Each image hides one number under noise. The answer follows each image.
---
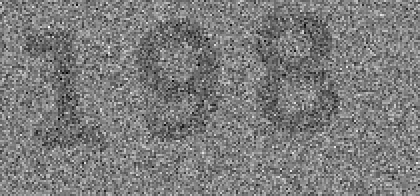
198
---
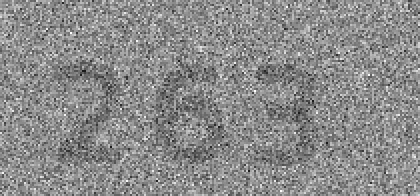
263
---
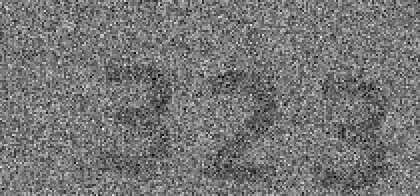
323
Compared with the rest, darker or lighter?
darker
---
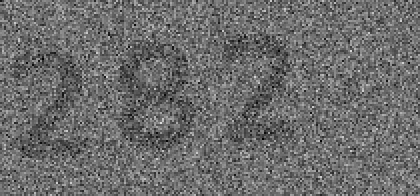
282
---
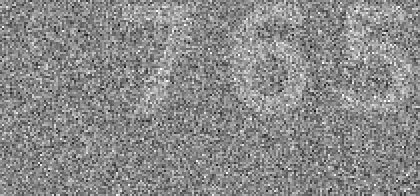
765
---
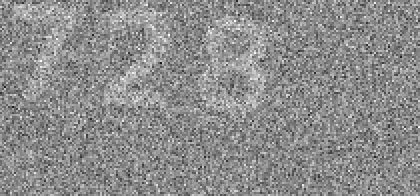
728
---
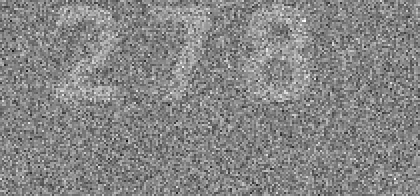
278
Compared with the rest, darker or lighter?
lighter
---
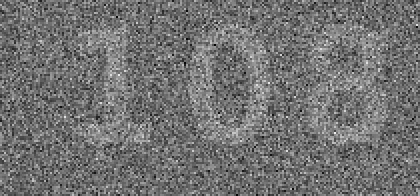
108
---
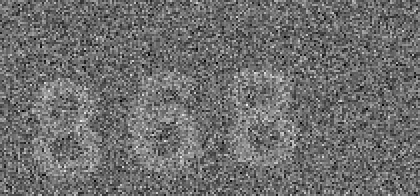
868
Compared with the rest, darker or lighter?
lighter
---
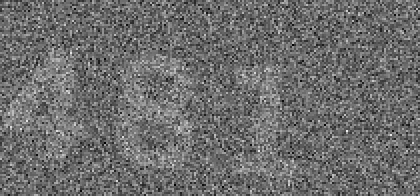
481
